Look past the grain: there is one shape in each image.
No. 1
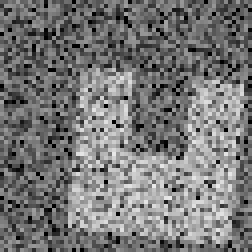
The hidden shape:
square with a notch
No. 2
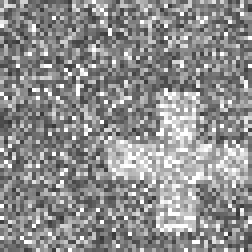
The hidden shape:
cross
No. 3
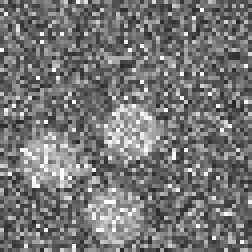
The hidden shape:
three dots
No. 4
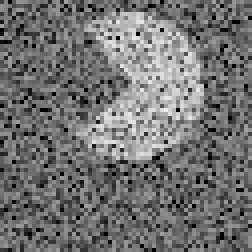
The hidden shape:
disc with a wedge cut out
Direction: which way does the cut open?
left
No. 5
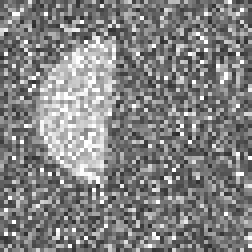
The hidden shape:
half disc
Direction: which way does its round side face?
left
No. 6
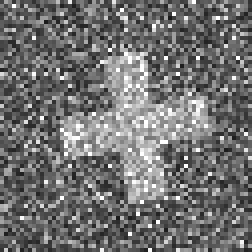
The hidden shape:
cross
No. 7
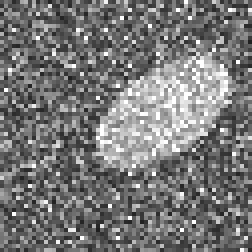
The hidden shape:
ellipse
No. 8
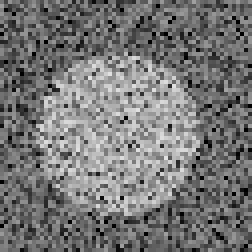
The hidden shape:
disc
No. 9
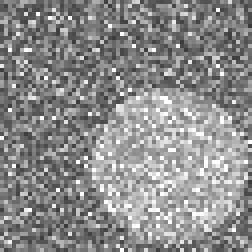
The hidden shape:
disc
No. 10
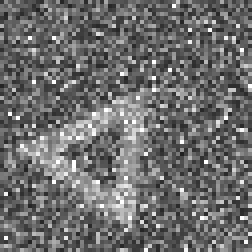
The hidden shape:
triangle frame
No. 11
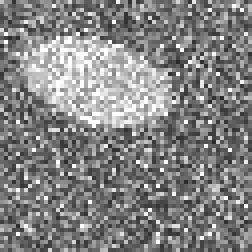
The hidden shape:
ellipse
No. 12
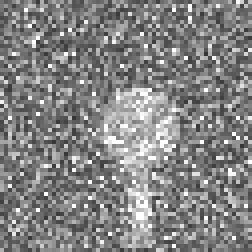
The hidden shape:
lollipop
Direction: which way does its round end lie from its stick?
up
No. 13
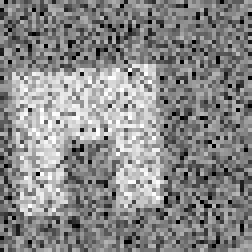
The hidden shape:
square with a notch
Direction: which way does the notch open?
down
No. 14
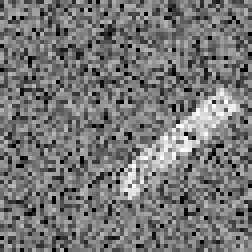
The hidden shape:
bar
